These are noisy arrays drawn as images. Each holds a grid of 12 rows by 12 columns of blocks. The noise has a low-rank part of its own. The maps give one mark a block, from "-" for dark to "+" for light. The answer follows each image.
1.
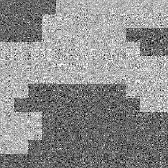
- - - - + + + + + + + +
- - - + + + + + + + + +
- - - + + + + + + - - -
+ + + + + + + + + + - -
+ + + + + + + + + + + +
+ + + + + + + + + + + +
+ + - - - - - - - + + +
+ - - - - - - - - - + +
+ + + - - - - - - - - -
+ + + - - - - - - - - -
+ + - - - - - - - - - -
- - - - - - - - - - - -
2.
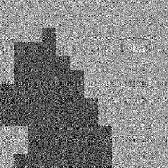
+ + + + + + + + + + + +
+ + + + + + + + + + + +
+ + + - + + + + + + + +
+ - - - + + + + + + + +
+ - - - - + + + + + + +
+ - - - - - + + + + + +
- - - - - - + + + + + +
- - - - - - - + + + + +
- - - - - - - + + + + +
+ + - - - - - - + + + +
+ + - - - - - - + + + +
+ - - - - - - - + + + +
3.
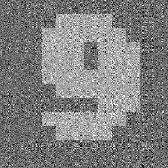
- - - - - - - - - - - -
- - - - + + + + - - - -
- - - + + + + + + - - -
- - - + + + - + + + - -
- - - + + + - + + + - -
- - - + + + + + + + - -
- - - - + + + + + + - -
- - - - - - - + + + - -
- - - + + + + + + - - -
- - - - + + + + - - - -
- - - - - - - - - - - -
- - - - - - - - - - - -
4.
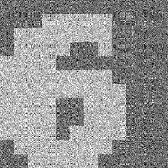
- - - - - - - - - - - -
- - - + + + + + - - - -
- + + + + + + + - - - -
- + + + + - - + - - - -
+ + + + - - - - - - - -
+ + + + + + + + - - - -
+ + + + + + + + + - - -
+ + + + - - + + + - - -
+ + + + - - + + + - - -
+ + + + - + + + + - - -
- + + + + + + + - - - -
- - + + + + + - - - - -
